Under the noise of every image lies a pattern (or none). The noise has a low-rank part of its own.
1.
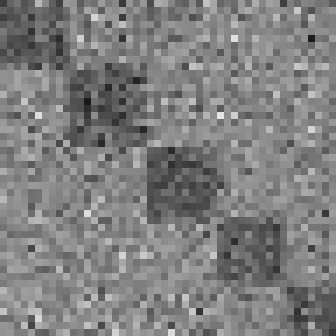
blocks along the diagonal
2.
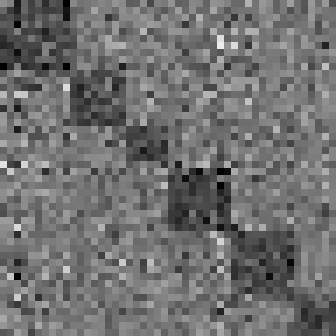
blocks along the diagonal
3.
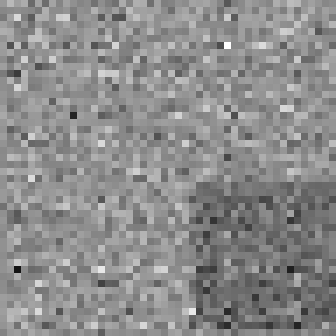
one block
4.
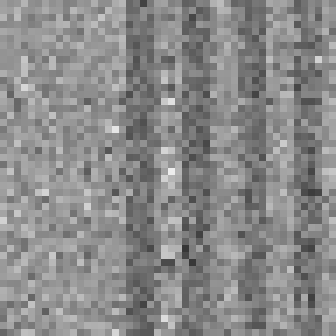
bands of columns
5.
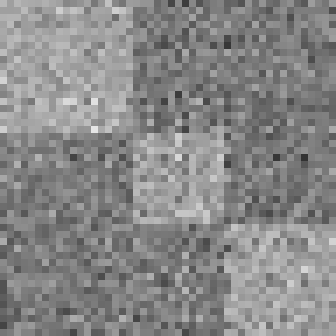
blocks along the diagonal
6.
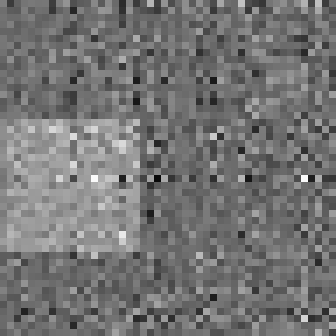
one block
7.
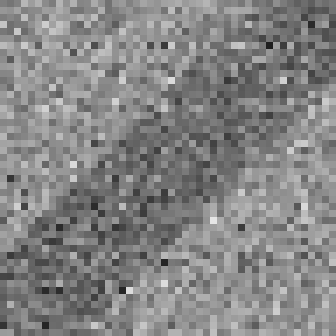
a diagonal band
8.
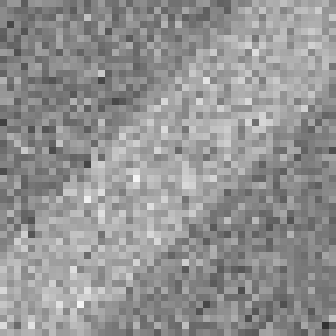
a diagonal band
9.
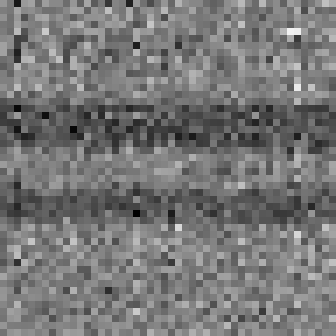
bands of rows
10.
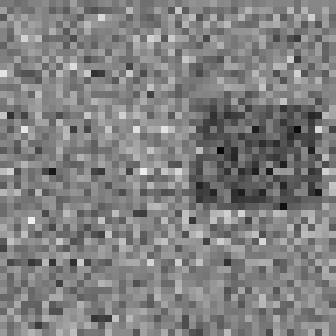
one block
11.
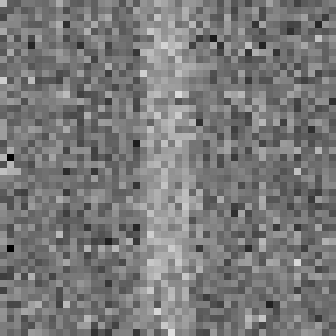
one band of columns
